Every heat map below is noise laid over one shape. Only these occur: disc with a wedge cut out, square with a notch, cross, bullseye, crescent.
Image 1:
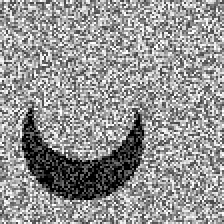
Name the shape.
crescent
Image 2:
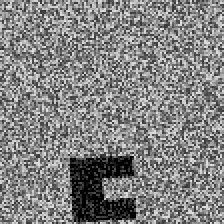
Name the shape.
square with a notch
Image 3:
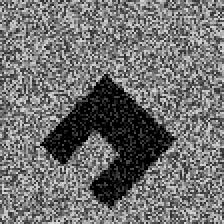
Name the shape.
square with a notch
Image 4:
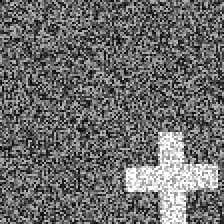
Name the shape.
cross
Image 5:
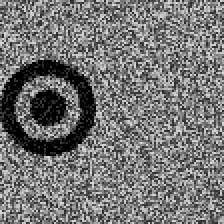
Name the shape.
bullseye
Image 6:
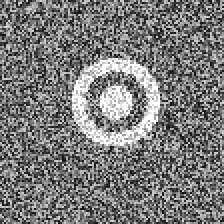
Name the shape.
bullseye
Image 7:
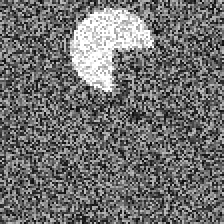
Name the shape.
disc with a wedge cut out
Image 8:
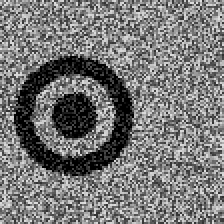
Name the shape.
bullseye
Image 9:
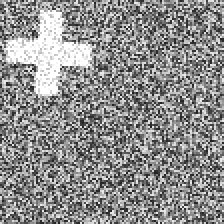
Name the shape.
cross
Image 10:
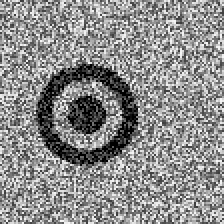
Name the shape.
bullseye
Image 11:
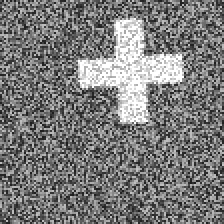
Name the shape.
cross
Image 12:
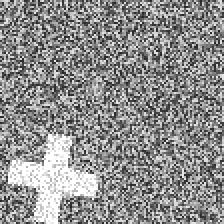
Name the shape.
cross
